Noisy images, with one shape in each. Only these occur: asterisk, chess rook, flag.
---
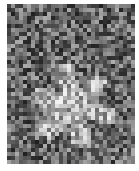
light asterisk
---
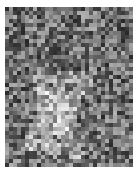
light chess rook
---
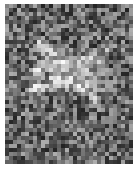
light chess rook
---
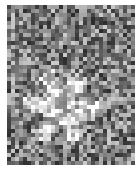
light asterisk
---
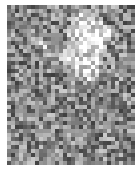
light flag
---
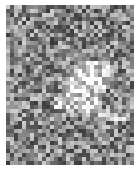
light flag
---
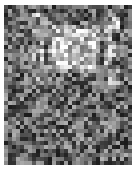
light chess rook
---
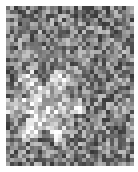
light asterisk
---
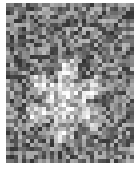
light asterisk
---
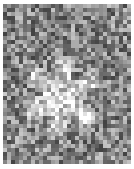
light asterisk
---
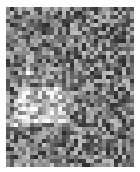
light flag
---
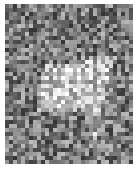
light flag
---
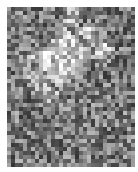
light chess rook
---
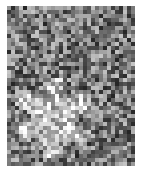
light asterisk
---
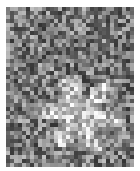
light asterisk
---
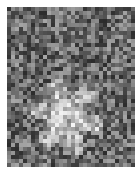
light asterisk
